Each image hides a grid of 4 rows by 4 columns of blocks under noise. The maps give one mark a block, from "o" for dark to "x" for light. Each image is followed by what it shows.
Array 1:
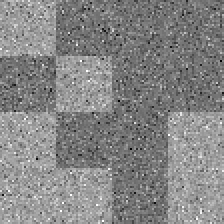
x o o o
o x o o
x o o x
x x o x
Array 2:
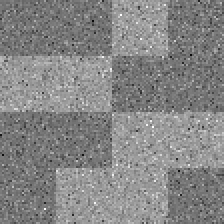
o o x o
x x o o
o o x x
o x x o
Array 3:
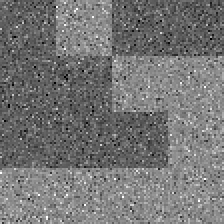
o x o o
o o x x
o o o x
x x x x
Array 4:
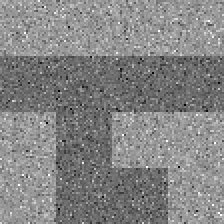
x x x x
o o o o
x o x x
x o o x
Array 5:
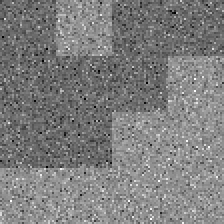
o x o o
o o o x
o o x x
x x x x
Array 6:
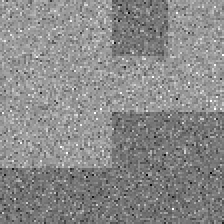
x x o x
x x x x
x x o o
o o o o
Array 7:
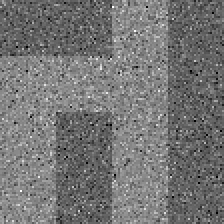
o o x o
x x x o
x o x o
x o x o
